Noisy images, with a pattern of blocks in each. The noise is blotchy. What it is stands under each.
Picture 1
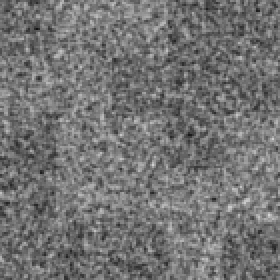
mirrored about the diagonal from the bottom left
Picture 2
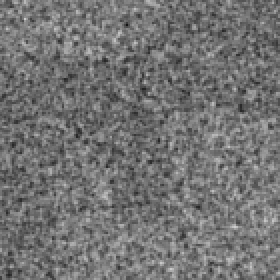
no symmetry
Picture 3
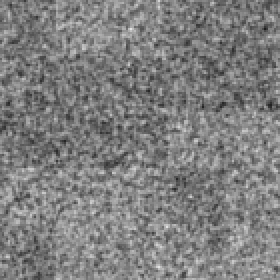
no symmetry
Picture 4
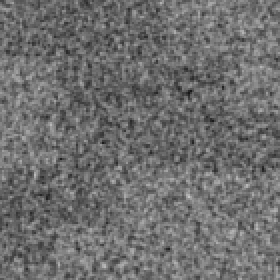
no symmetry
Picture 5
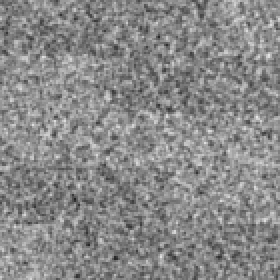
the same after a half turn
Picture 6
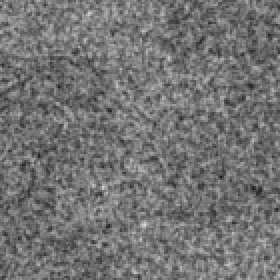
the same after a half turn
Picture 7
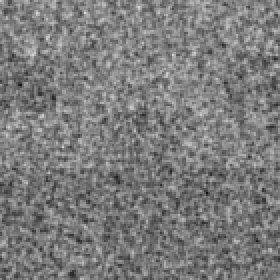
left and right mirror each other
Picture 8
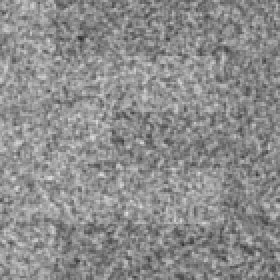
top and bottom mirror each other
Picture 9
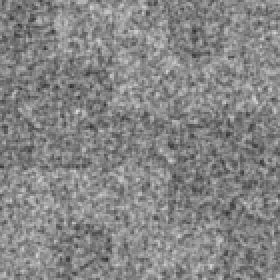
the same after a half turn
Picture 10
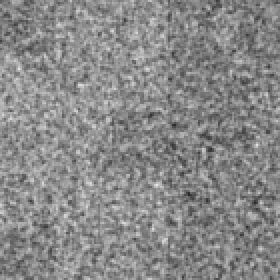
top and bottom mirror each other
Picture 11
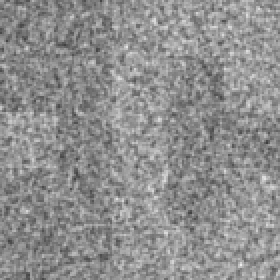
top and bottom mirror each other
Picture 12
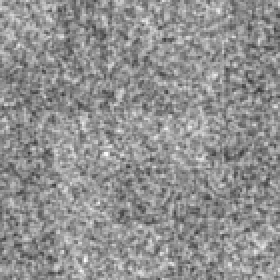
the same after a half turn
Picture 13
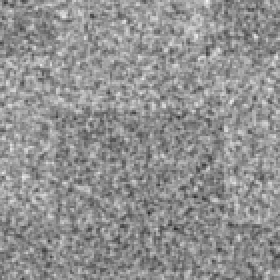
left and right mirror each other
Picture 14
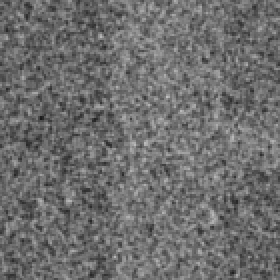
top and bottom mirror each other
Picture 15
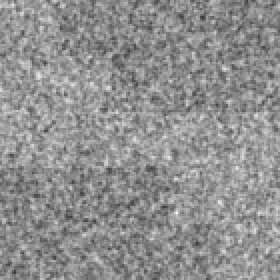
the same after a half turn
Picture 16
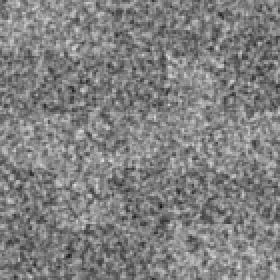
the same after a half turn
